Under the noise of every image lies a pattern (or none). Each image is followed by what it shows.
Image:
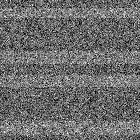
bands of rows
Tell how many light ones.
4
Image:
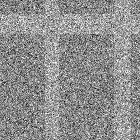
bands of rows crossing bands of columns
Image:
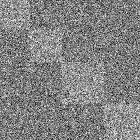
blocks along the diagonal
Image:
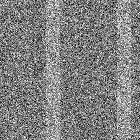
bands of columns
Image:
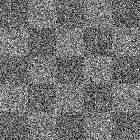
a checkerboard
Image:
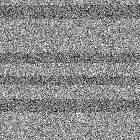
bands of rows
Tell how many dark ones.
4
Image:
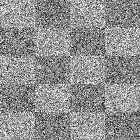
a checkerboard
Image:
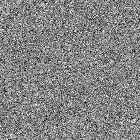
only noise
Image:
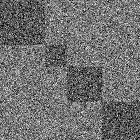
blocks along the diagonal
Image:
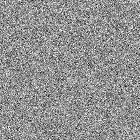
only noise
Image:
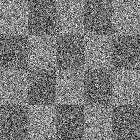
a checkerboard
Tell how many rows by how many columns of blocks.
4 by 5
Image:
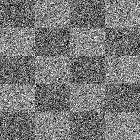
a checkerboard
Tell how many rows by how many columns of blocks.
5 by 4
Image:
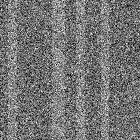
bands of columns
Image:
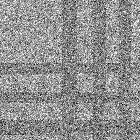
bands of rows crossing bands of columns
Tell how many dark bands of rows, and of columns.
3 and 3
